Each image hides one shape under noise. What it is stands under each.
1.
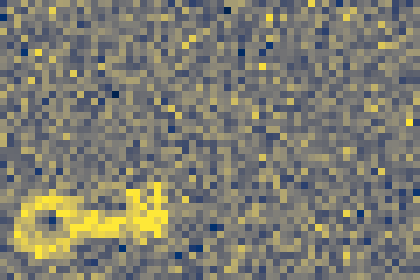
key
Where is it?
bottom left
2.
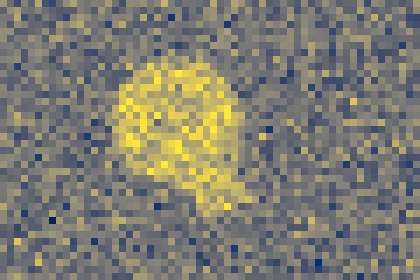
light bulb
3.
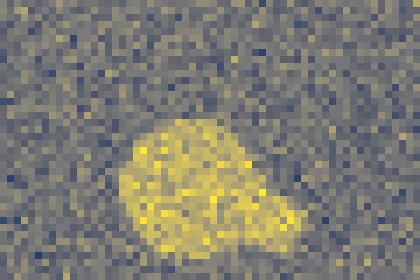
light bulb
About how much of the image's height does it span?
half
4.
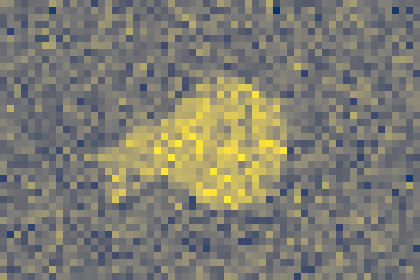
pear
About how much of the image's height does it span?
half
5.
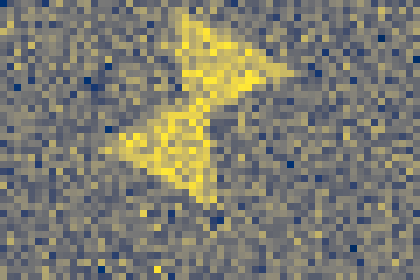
bow tie
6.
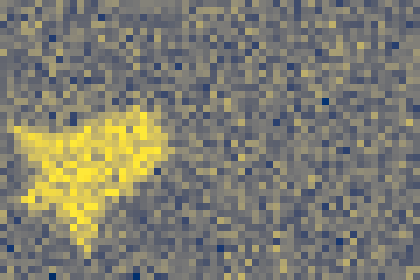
bell
